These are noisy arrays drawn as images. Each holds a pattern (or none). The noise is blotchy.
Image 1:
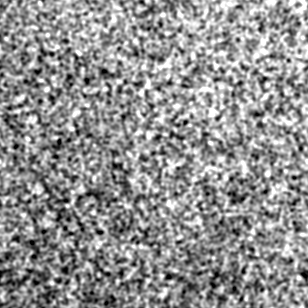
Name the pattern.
a smooth slope
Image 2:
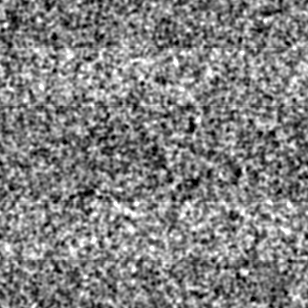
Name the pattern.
horizontal stripes
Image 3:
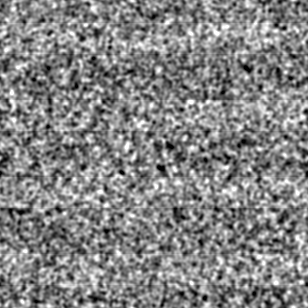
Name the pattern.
horizontal stripes
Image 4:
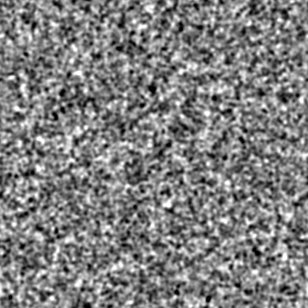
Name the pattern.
only noise
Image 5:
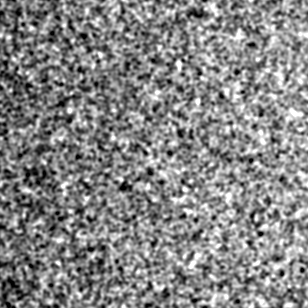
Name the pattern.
a smooth slope
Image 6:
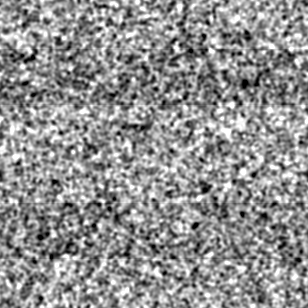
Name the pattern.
horizontal stripes
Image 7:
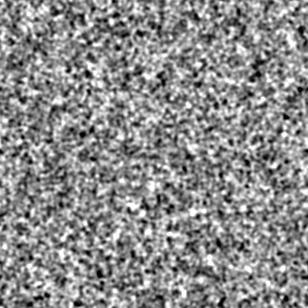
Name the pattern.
only noise
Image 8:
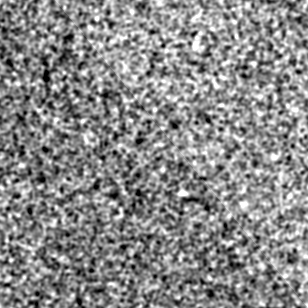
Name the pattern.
a sharp edge
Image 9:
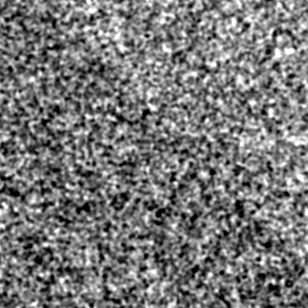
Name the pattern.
a sharp edge
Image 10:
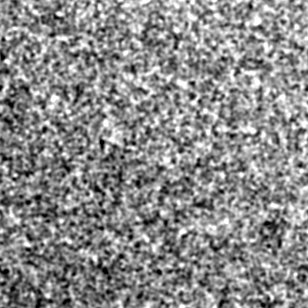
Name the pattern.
a smooth slope
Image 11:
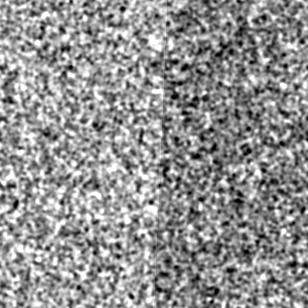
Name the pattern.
a sharp edge
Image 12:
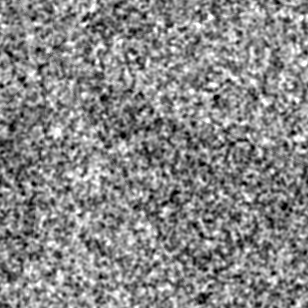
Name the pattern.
spokes from one point
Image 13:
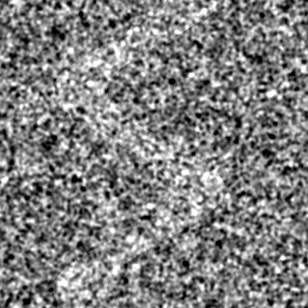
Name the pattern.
a wavy band
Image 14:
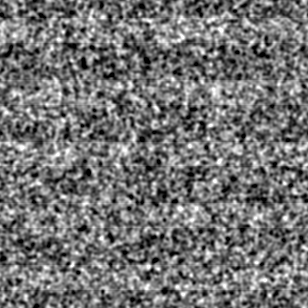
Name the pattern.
horizontal stripes
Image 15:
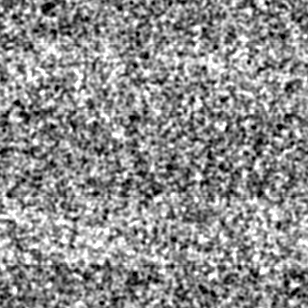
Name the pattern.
horizontal stripes
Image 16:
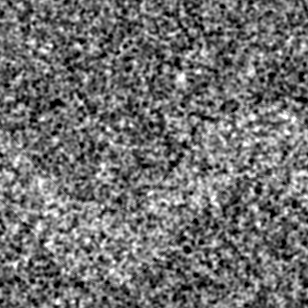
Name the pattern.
a wavy band
